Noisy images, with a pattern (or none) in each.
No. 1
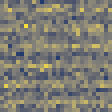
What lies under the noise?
horizontal stripes
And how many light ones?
6
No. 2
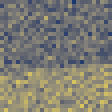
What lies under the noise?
a sharp edge
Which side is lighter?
bottom
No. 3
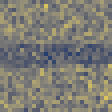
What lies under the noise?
one horizontal stripe
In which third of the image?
middle
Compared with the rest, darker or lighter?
darker
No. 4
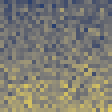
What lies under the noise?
a smooth slope
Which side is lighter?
bottom
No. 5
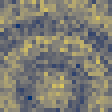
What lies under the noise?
rings round one point
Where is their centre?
bottom middle
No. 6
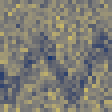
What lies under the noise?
a wavy band
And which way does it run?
left to right
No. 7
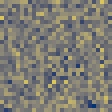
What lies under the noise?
only noise
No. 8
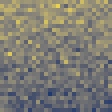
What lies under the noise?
a smooth slope
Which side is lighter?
top
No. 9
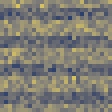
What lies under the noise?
horizontal stripes
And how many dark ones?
4
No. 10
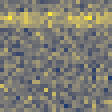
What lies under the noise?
one horizontal stripe
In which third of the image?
top
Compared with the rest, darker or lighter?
lighter
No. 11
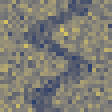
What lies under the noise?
a wavy band
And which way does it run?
top to bottom
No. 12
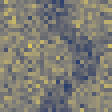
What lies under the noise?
a wavy band
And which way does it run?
top to bottom
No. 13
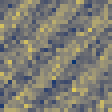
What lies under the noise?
diagonal stripes
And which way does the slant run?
bottom left to top right
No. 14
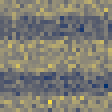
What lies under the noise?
horizontal stripes
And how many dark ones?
2
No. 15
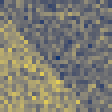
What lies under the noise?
a sharp edge
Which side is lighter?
bottom left
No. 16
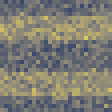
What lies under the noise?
horizontal stripes
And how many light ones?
2
